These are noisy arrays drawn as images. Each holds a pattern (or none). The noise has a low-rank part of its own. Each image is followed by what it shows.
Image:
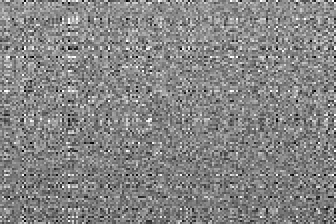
a smooth slope
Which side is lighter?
top
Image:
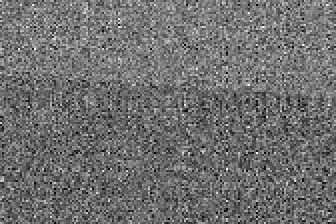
a sharp edge
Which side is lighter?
top
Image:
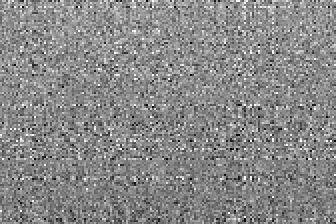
a smooth slope
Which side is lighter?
top
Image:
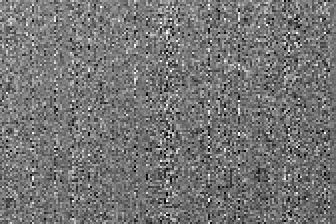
a smooth slope
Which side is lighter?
top left
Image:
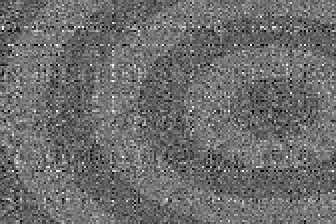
rings round one point
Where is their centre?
middle right
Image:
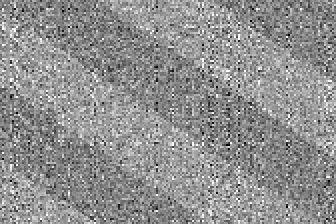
diagonal stripes
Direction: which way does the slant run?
top left to bottom right
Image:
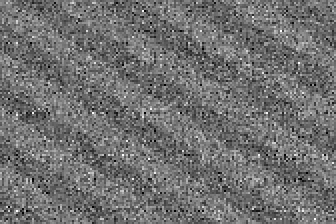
diagonal stripes
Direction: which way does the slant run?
top left to bottom right
